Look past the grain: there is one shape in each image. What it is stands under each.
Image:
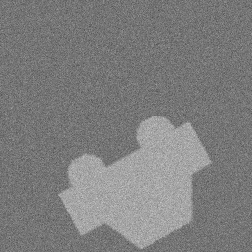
car
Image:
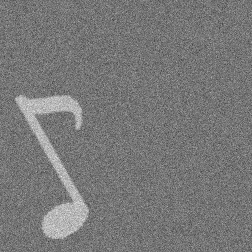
musical note
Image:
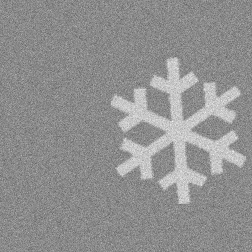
snowflake
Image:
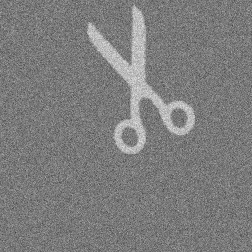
pair of scissors
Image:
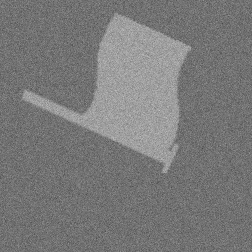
flag
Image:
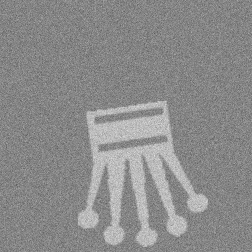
chess queen
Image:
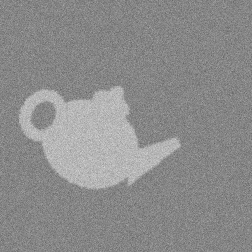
teapot
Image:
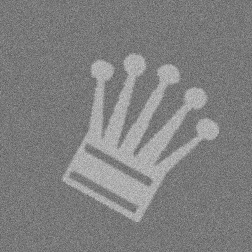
chess queen
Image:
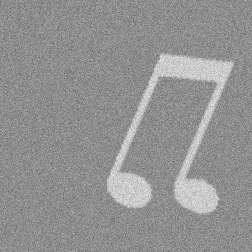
pair of musical notes
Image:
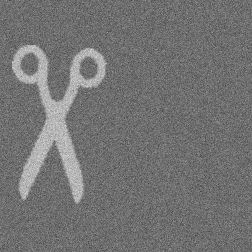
pair of scissors
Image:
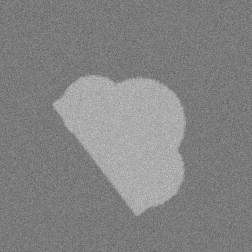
cloud
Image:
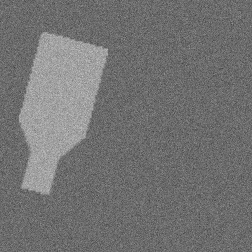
bottle
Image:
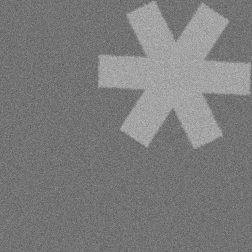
asterisk
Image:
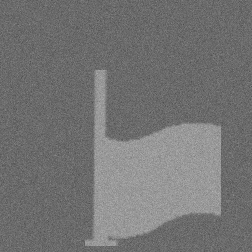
flag
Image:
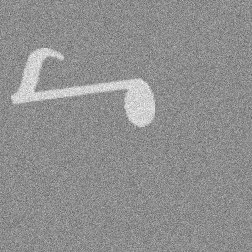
musical note
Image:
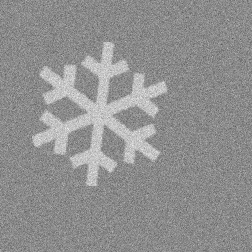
snowflake
